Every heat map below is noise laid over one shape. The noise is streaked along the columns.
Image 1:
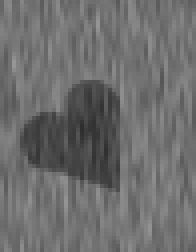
dark heart
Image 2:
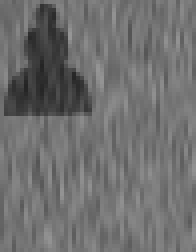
dark chess pawn, top left
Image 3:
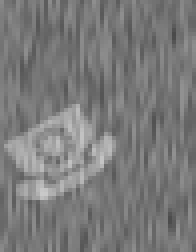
light telephone
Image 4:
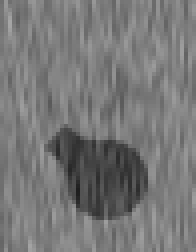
dark light bulb
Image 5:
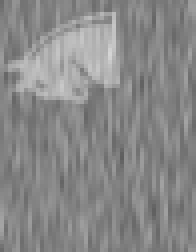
light chess knight
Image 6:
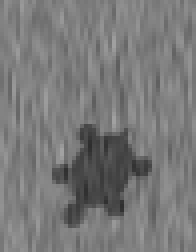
dark turtle
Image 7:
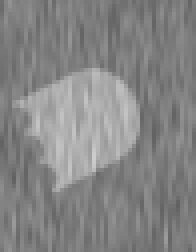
light ghost
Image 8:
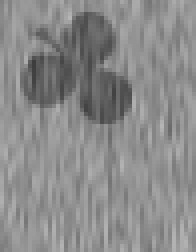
dark club
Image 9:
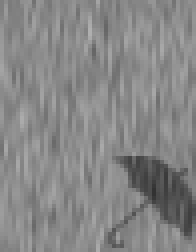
dark umbrella, bottom right
